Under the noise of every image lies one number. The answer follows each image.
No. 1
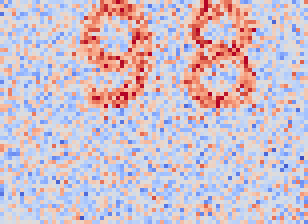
98
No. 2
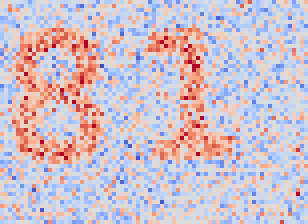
81
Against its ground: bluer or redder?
redder
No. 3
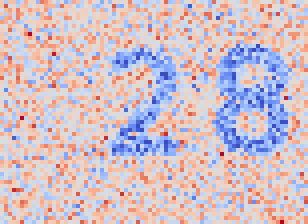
28
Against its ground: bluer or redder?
bluer
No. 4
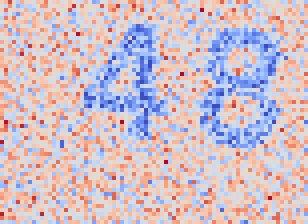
48
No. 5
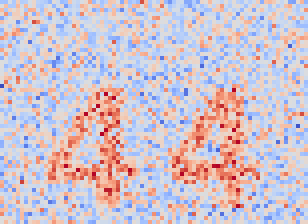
44
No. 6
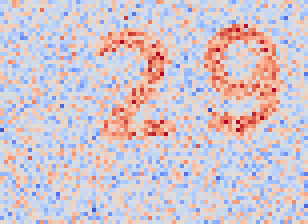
29
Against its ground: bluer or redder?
redder
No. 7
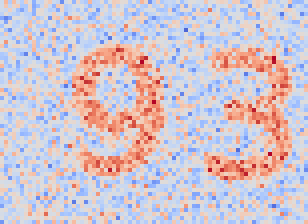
93
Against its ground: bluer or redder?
redder
